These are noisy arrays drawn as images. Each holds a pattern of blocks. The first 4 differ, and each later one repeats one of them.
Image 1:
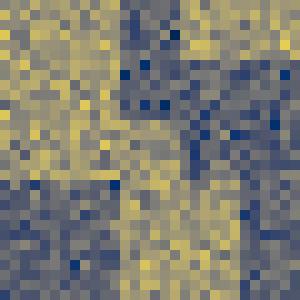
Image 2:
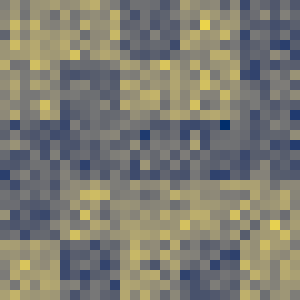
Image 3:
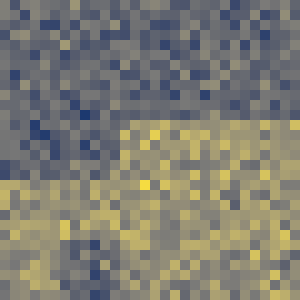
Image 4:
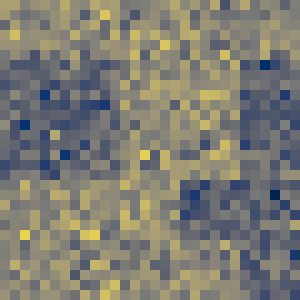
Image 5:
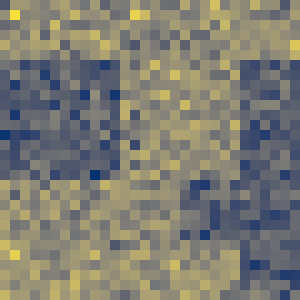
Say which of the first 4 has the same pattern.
4
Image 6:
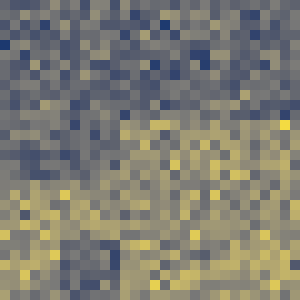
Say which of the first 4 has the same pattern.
3
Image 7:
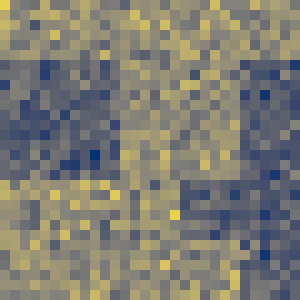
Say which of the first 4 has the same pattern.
4
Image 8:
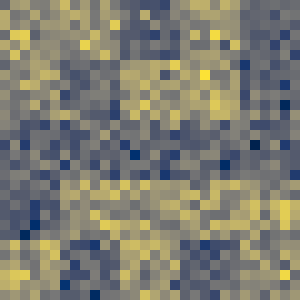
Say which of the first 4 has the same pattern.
2
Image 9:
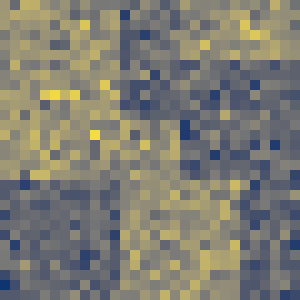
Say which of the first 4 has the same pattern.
1
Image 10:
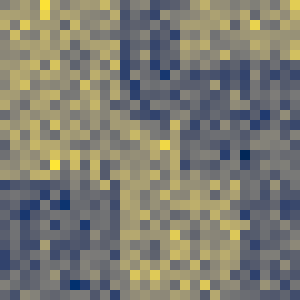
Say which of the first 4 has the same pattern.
1
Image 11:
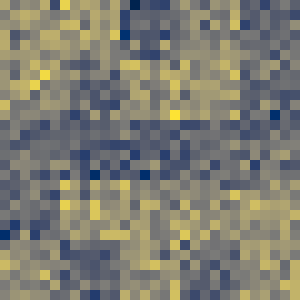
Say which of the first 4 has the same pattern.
2
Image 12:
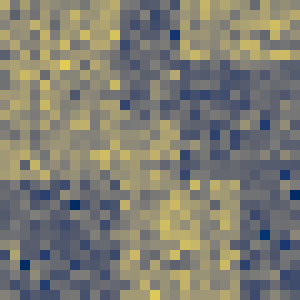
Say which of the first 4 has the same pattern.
1
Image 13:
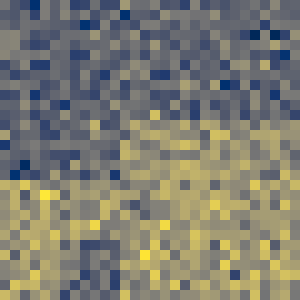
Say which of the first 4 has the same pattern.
3
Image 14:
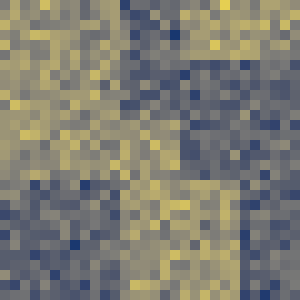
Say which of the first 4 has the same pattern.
1
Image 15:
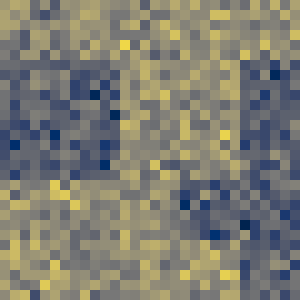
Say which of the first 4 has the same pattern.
4
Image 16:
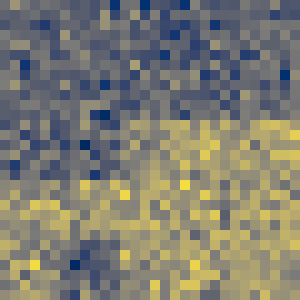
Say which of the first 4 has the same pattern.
3
